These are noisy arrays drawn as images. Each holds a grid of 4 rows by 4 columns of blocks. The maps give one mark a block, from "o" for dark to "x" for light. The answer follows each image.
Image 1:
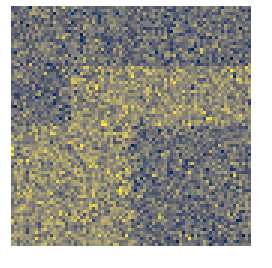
o o o o
o x x x
x x o o
x x o o
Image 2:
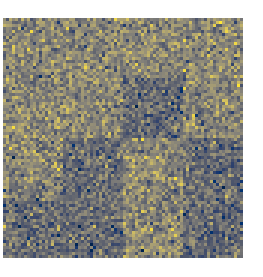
x x x x
x x o x
x o x o
o o x o
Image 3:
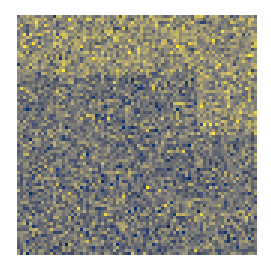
x x x x
o o o x
o o o o
o o o o
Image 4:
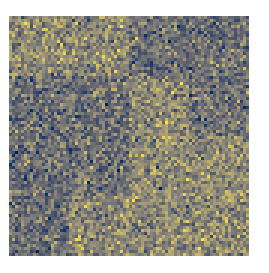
x x o o
o o x o
o o x x
o x x x
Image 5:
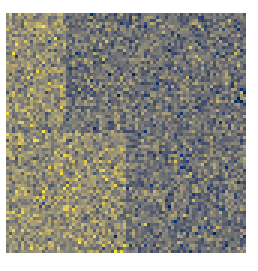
x o o o
x o o o
x x o o
x x o o
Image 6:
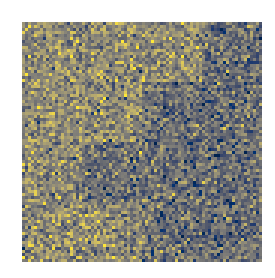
x x x o
x x o o
x o o o
x x o o
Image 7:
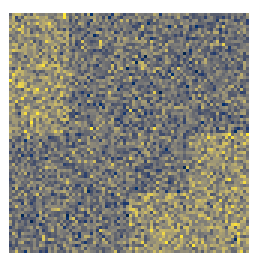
x o o o
x o o o
o o o x
o o x x
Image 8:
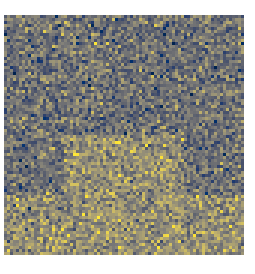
o o o o
o o o o
o x x o
x x x x
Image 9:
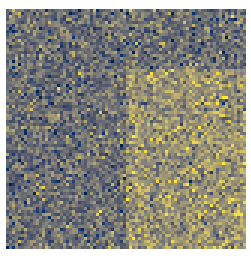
o o o o
o o x x
o o x x
o o x x
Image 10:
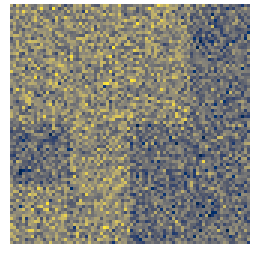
x x x o
x x x o
o x o o
x x o o
